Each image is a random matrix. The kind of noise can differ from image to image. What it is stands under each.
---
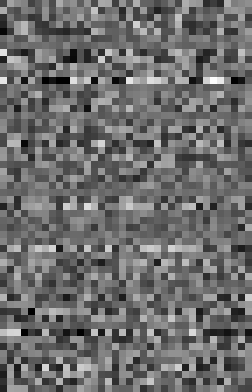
rows of uneven size
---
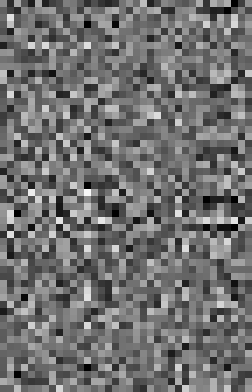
low rank plus noise
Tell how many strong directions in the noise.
three or four
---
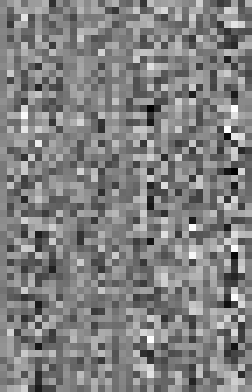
columns of uneven size
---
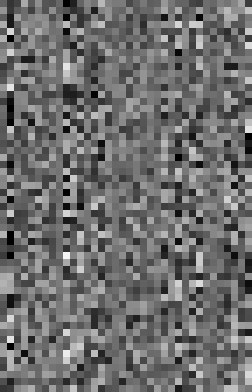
columns of uneven size
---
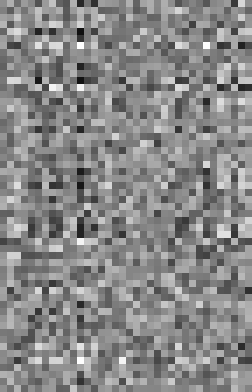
low rank plus noise
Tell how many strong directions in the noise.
one
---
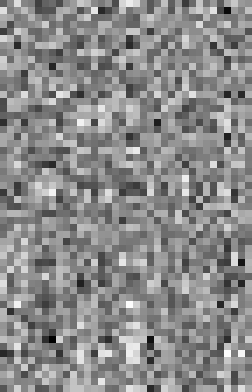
low rank plus noise
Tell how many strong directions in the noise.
two
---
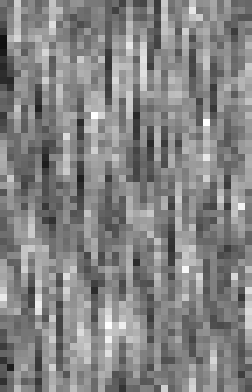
streaked along the columns
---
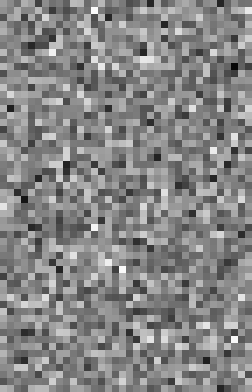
independent entries
